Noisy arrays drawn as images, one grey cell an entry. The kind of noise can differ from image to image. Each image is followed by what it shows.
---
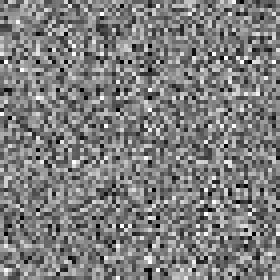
low rank plus noise
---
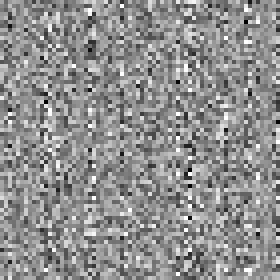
columns of uneven size
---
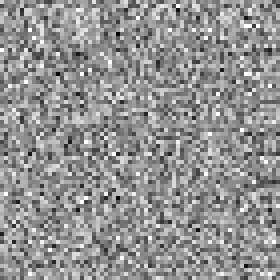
low rank plus noise
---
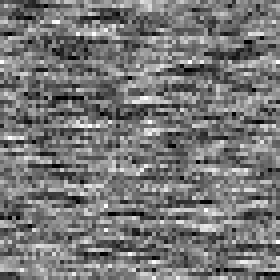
streaked along the rows
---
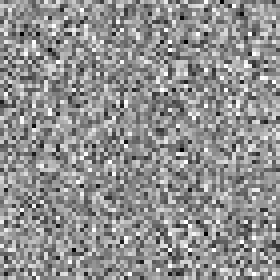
low rank plus noise
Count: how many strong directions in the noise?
three or four
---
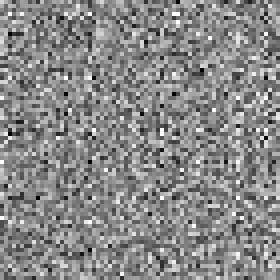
low rank plus noise
